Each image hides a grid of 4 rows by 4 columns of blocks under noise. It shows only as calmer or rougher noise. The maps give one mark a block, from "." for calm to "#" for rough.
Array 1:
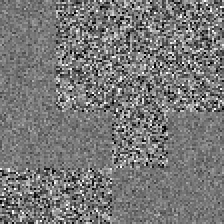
. # # #
. # # #
. . # .
# # . .
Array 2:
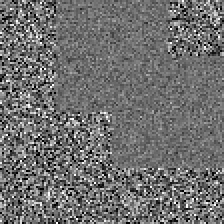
# . . #
# . . .
# # . .
# # # #
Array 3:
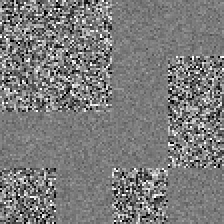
# # . .
# # . #
. . . #
# . # .
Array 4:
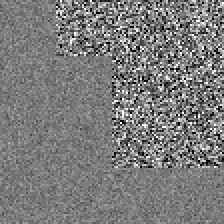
. # # #
. . # #
. . # #
. . . .
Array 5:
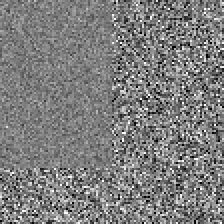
. . # #
. . # #
. . # #
# # # #
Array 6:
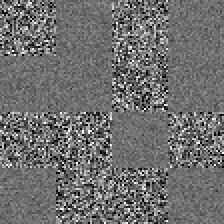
# . # .
. . # .
# # . #
. # # .
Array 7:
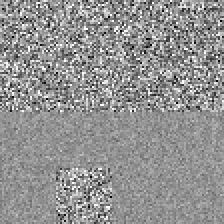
# # # #
# # # #
. . . .
. # . .
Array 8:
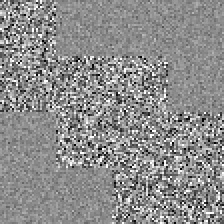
# . . .
# # # .
. # # #
. . # #
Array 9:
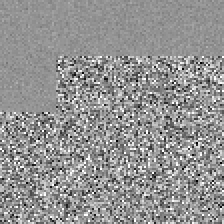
. . . .
. # # #
# # # #
# # # #
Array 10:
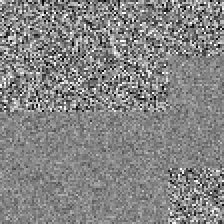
# # # #
# # # .
. . . .
. . . #
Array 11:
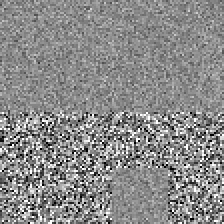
. . . .
. . . .
# # # #
# # . #
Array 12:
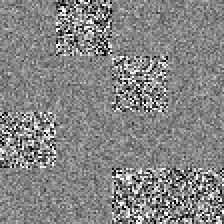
. # . .
. . # .
# . . .
. . # #
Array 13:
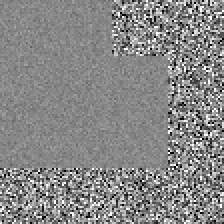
. . # #
. . . #
. . . #
# # # #
